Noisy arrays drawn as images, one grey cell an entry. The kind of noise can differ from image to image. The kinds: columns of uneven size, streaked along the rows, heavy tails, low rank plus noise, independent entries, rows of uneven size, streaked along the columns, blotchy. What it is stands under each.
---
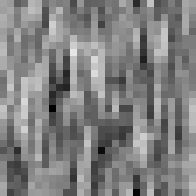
streaked along the columns
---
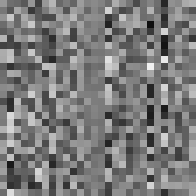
columns of uneven size
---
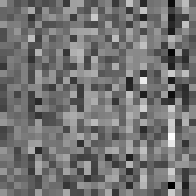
columns of uneven size
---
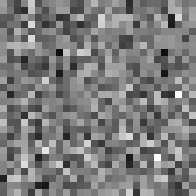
low rank plus noise
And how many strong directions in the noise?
five to eight
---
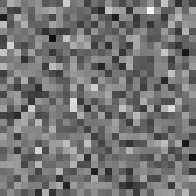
independent entries
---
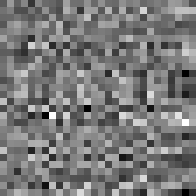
low rank plus noise
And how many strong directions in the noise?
two
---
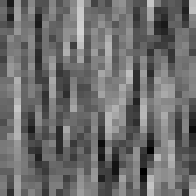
streaked along the columns
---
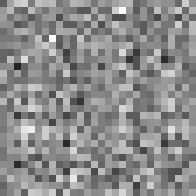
low rank plus noise
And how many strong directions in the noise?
three or four
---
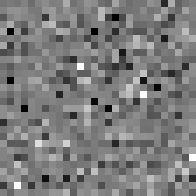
heavy tails
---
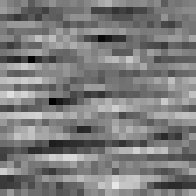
streaked along the rows
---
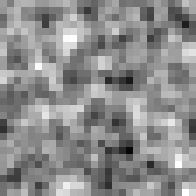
blotchy
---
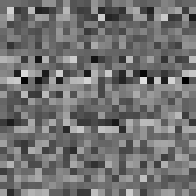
rows of uneven size
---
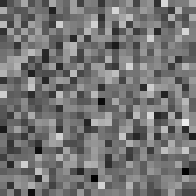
independent entries
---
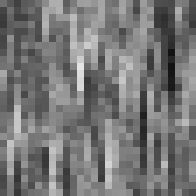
streaked along the columns
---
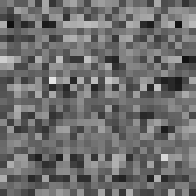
rows of uneven size
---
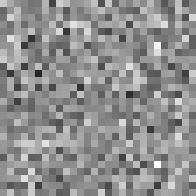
independent entries
